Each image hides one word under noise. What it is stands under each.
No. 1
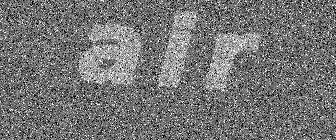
air
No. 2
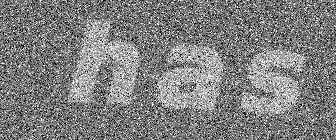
has
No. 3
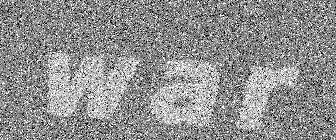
war
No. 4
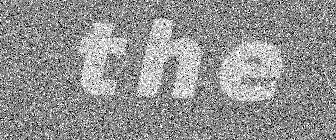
the
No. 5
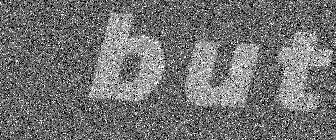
but
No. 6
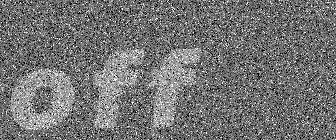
off
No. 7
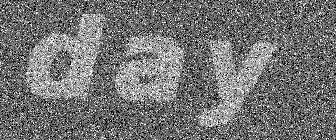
day
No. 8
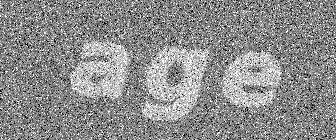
age
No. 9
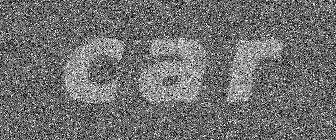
car
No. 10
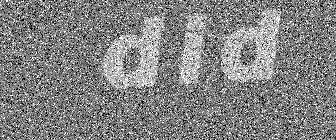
did
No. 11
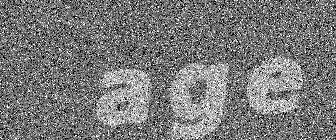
age
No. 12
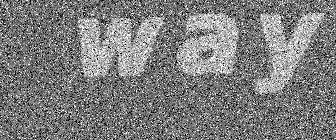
way
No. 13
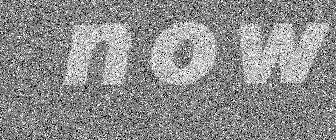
now
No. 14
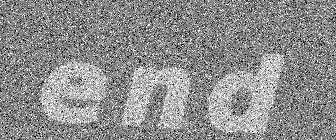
end
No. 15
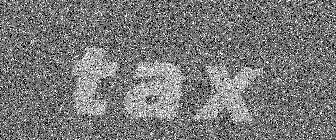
tax
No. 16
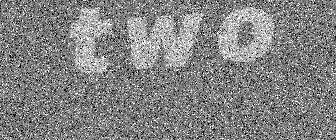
two
